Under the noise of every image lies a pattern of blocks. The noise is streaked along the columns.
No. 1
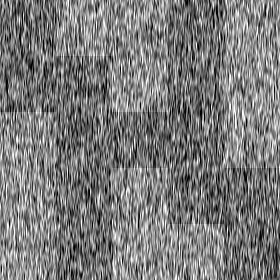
the same after a half turn
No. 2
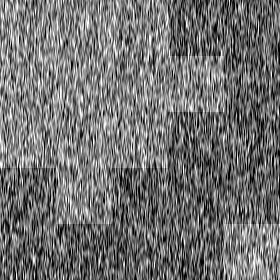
mirrored about the diagonal from the top left
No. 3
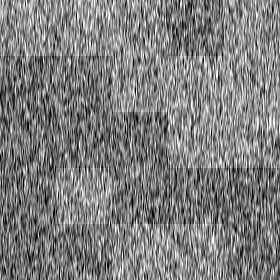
no symmetry
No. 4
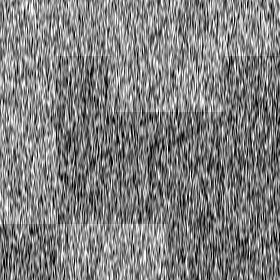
no symmetry
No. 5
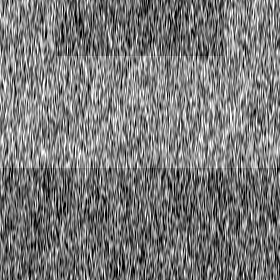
left and right mirror each other
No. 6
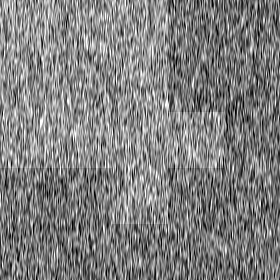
mirrored about the diagonal from the top left
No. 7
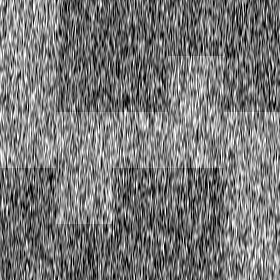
the same after a half turn
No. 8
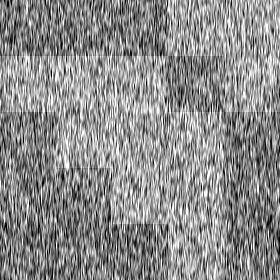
mirrored about the diagonal from the bottom left
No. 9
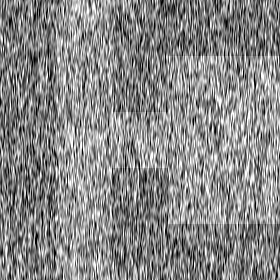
top and bottom mirror each other
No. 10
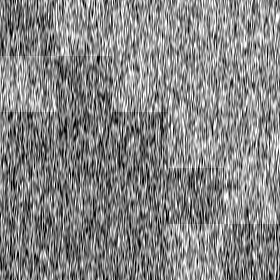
mirrored about the diagonal from the bottom left
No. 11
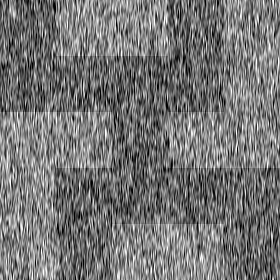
the same after a half turn
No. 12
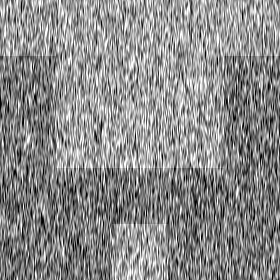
left and right mirror each other
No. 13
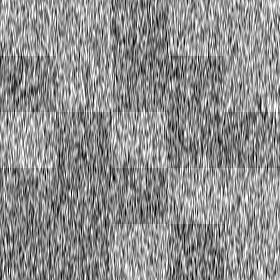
mirrored about the diagonal from the bottom left
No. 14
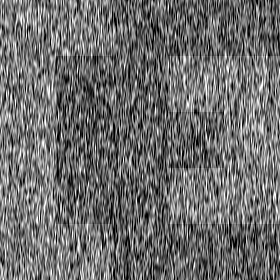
top and bottom mirror each other
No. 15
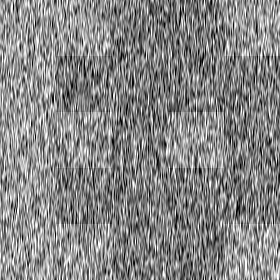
top and bottom mirror each other
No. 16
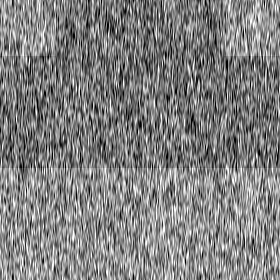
left and right mirror each other
